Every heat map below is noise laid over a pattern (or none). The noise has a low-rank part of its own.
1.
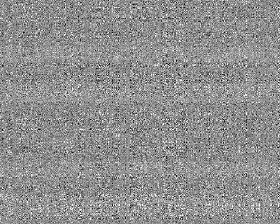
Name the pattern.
bands of rows
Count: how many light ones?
4
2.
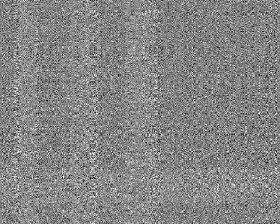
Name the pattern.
bands of rows crossing bands of columns
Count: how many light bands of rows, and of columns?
1 and 3
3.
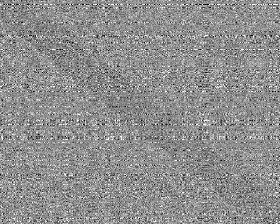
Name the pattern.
a diagonal band
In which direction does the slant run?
top left to bottom right
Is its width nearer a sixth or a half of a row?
a sixth
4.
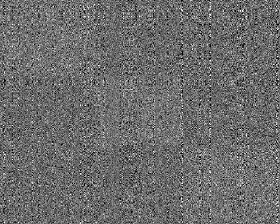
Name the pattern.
blocks along the diagonal
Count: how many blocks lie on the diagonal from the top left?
3
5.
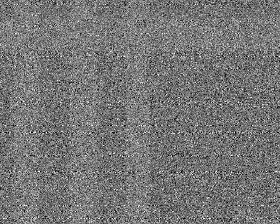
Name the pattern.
bands of rows crossing bands of columns
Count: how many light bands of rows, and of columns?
1 and 3
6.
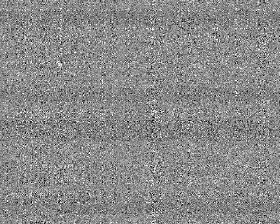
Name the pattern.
bands of rows
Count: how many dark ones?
4
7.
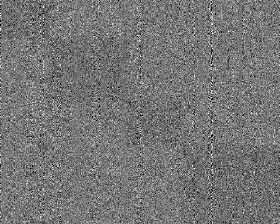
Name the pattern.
blocks along the diagonal
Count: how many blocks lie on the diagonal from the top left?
4
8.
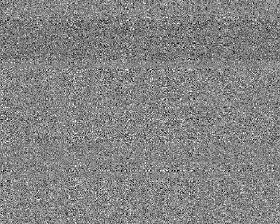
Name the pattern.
one band of rows
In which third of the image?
top
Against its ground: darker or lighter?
darker
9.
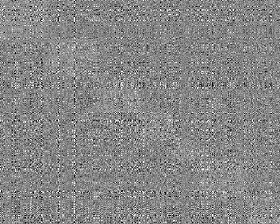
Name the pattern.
blocks along the diagonal
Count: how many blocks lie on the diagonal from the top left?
7
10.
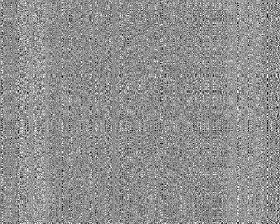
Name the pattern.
bands of columns
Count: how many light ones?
2
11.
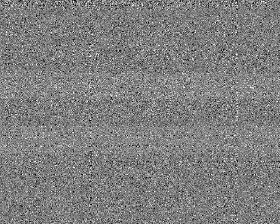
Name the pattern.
bands of rows
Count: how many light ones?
2
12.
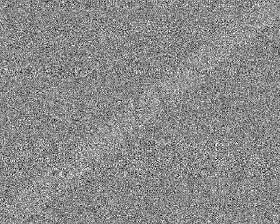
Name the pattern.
a diagonal band
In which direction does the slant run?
bottom left to top right
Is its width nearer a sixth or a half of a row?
a sixth
